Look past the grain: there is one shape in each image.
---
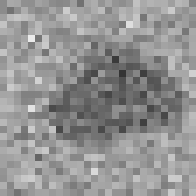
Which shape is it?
cloud
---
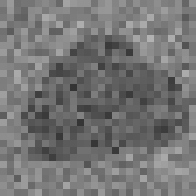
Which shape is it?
cloud
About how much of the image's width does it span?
nearly all
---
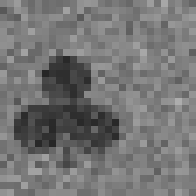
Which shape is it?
club
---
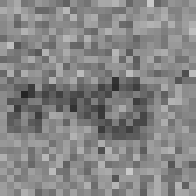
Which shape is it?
key
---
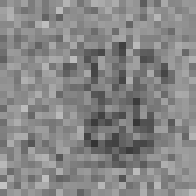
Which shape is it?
chess queen
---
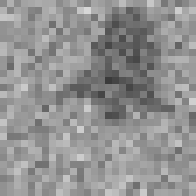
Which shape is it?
bell
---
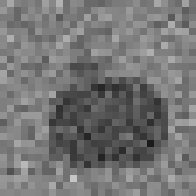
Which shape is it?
apple
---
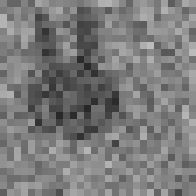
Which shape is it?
rabbit's head
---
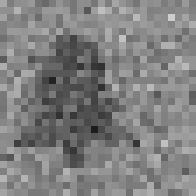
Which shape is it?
bell
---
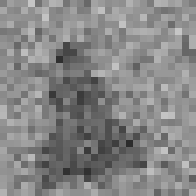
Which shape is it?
chess pawn
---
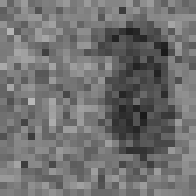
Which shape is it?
footprint
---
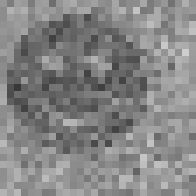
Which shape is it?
smiling face
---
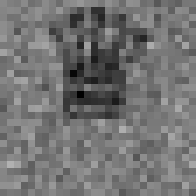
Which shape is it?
chess queen
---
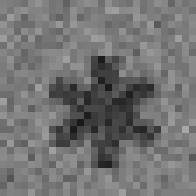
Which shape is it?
asterisk
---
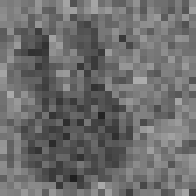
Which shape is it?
rabbit's head
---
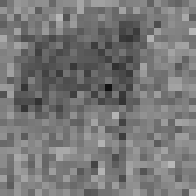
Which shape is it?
flag
